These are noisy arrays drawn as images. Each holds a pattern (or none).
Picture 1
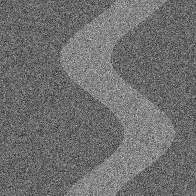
a wavy band
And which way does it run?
top to bottom
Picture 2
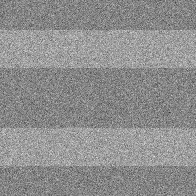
horizontal stripes
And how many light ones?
2
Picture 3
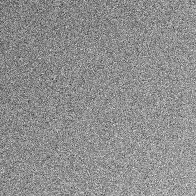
a smooth slope
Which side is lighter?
bottom right
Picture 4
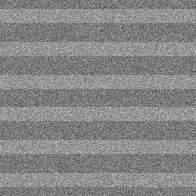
horizontal stripes
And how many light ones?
6
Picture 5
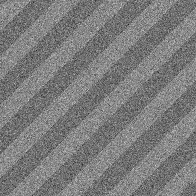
diagonal stripes
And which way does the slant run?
bottom left to top right
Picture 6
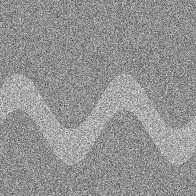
a wavy band
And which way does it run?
left to right
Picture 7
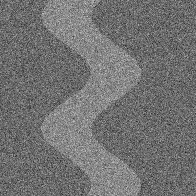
a wavy band
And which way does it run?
top to bottom
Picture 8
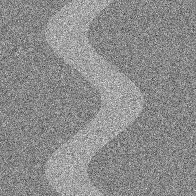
a wavy band
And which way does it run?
top to bottom
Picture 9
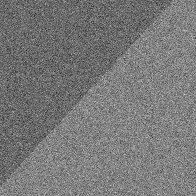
a sharp edge
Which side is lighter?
bottom right
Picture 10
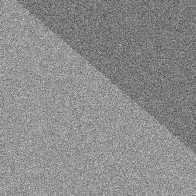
a sharp edge
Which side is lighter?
bottom left
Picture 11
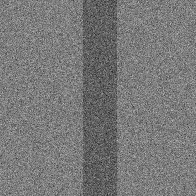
one vertical stripe
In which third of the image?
middle
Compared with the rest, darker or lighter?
darker
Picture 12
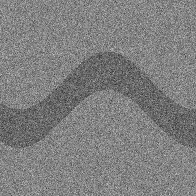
a wavy band
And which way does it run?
left to right
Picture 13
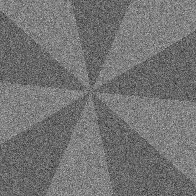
spokes from one point
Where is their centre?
centre
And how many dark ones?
5
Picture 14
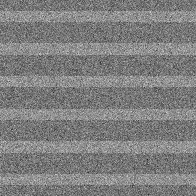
horizontal stripes
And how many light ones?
6
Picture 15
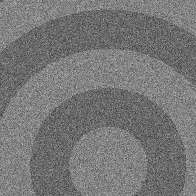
rings round one point
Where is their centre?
bottom middle
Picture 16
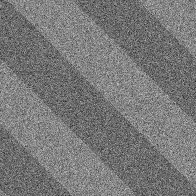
diagonal stripes
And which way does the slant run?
top left to bottom right
